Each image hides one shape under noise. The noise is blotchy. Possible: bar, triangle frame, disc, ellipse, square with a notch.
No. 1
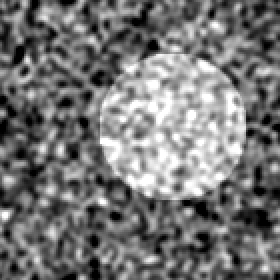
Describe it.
light disc
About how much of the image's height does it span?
half
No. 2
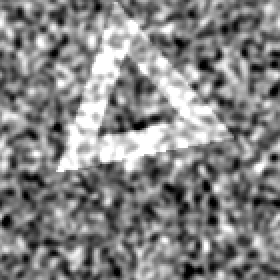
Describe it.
light triangle frame
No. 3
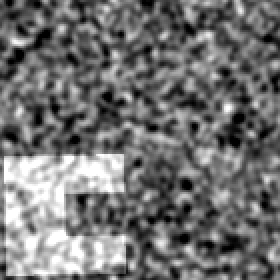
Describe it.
light square with a notch, bottom left
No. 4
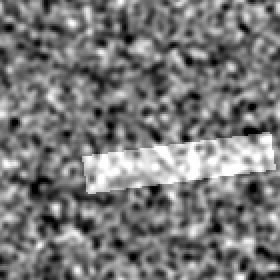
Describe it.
light bar
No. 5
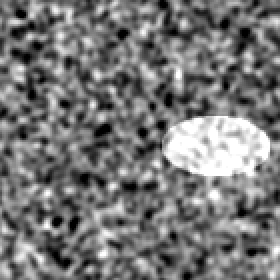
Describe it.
light ellipse, middle right
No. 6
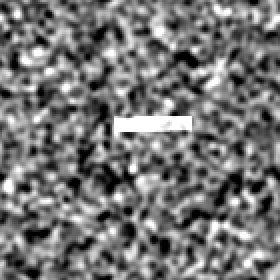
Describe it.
light bar, centre
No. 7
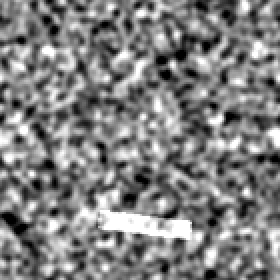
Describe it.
light bar, bottom middle
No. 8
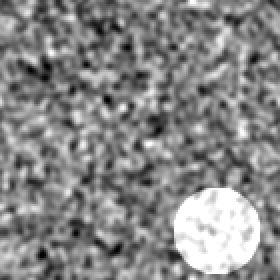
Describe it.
light disc, bottom right
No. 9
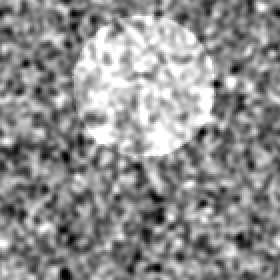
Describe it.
light disc
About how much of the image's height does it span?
half
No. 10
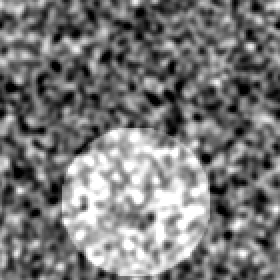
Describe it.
light disc
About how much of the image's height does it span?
half
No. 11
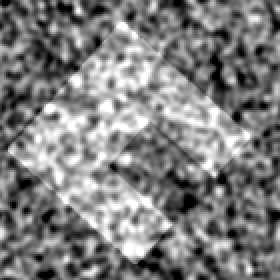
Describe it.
light square with a notch
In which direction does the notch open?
down and right
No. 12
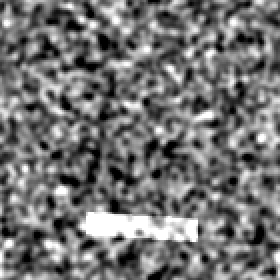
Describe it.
light bar, bottom middle
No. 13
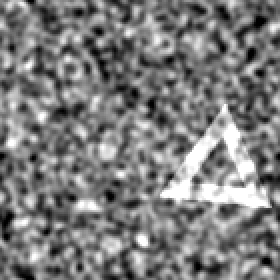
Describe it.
light triangle frame, middle right
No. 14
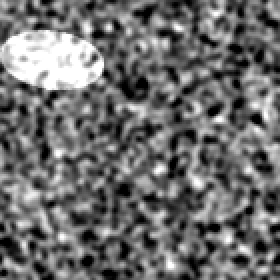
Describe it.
light ellipse, top left
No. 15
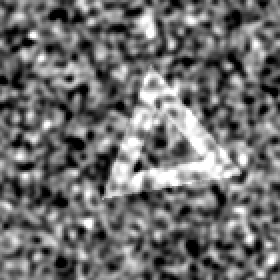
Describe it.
light triangle frame
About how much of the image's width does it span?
half
